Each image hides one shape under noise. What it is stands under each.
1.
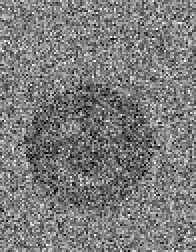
smiling face
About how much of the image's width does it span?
two thirds
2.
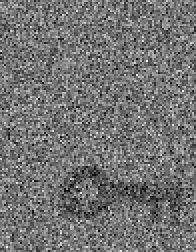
key
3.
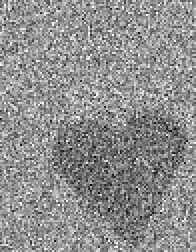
heart
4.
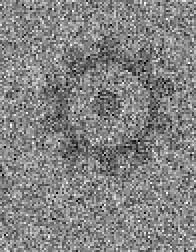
gear
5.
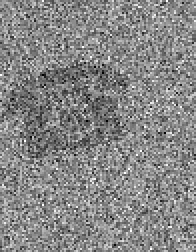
telephone
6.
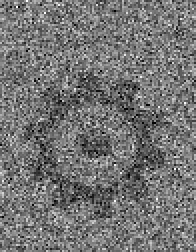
gear
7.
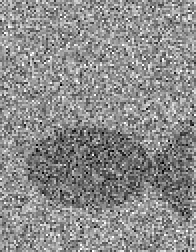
fish
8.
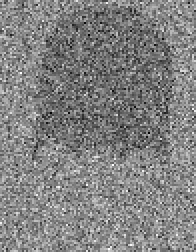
ghost
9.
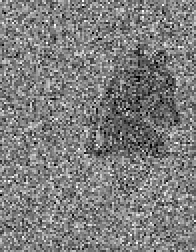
chess knight
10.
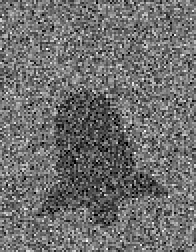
bell
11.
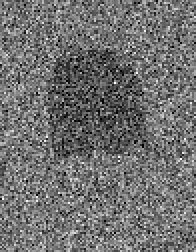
ghost
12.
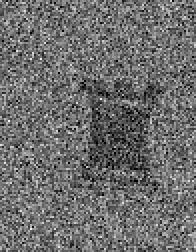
chess rook
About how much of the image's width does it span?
half
